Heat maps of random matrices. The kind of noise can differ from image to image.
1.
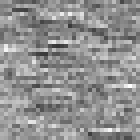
streaked along the rows
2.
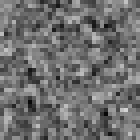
blotchy
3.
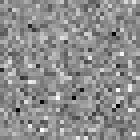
heavy tails
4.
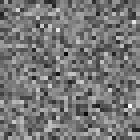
independent entries
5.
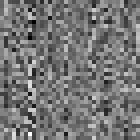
columns of uneven size
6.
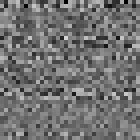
rows of uneven size
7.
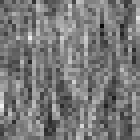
streaked along the columns
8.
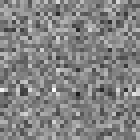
low rank plus noise
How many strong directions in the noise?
three or four
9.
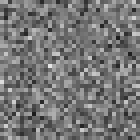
independent entries
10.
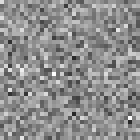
low rank plus noise
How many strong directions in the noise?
five to eight
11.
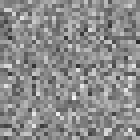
low rank plus noise
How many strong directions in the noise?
one
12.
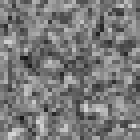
blotchy
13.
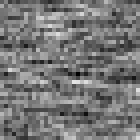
streaked along the rows
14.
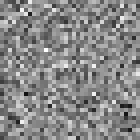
low rank plus noise
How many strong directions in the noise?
five to eight
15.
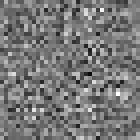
low rank plus noise
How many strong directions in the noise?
three or four
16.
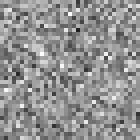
independent entries
